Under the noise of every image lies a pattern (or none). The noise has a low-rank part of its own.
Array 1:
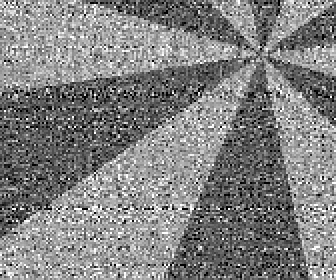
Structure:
spokes from one point
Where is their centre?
top right
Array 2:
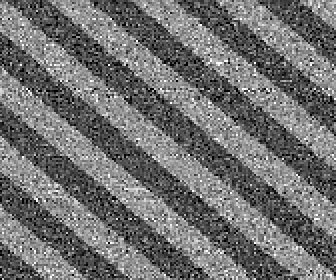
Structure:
diagonal stripes
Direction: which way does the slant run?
top left to bottom right
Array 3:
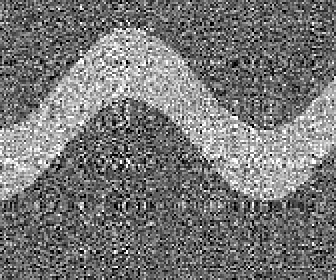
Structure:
a wavy band
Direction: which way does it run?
left to right
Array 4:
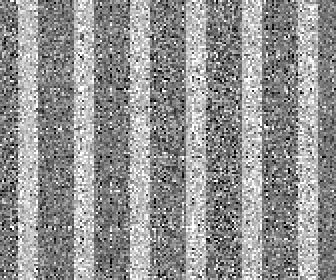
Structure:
vertical stripes
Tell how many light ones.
6
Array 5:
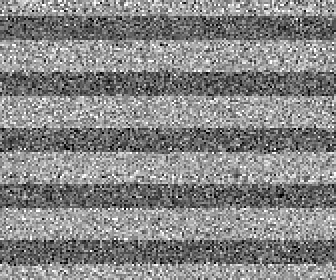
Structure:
horizontal stripes
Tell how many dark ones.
5
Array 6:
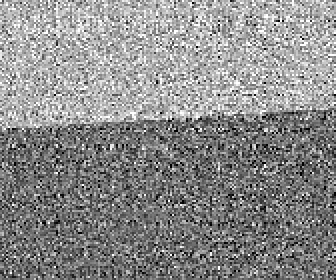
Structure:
a sharp edge
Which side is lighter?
top
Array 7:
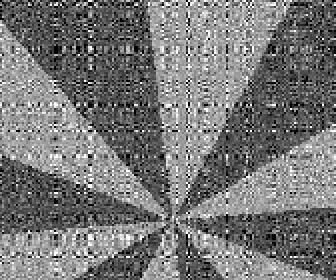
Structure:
spokes from one point
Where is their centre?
bottom middle
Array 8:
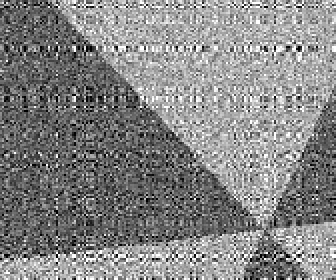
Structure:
spokes from one point
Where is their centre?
bottom right
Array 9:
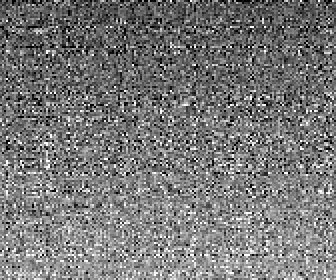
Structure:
a smooth slope
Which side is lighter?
bottom
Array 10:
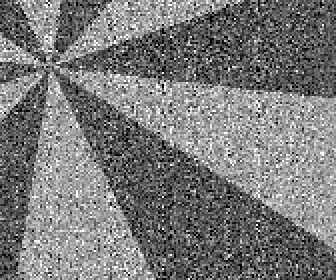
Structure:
spokes from one point
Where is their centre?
top left
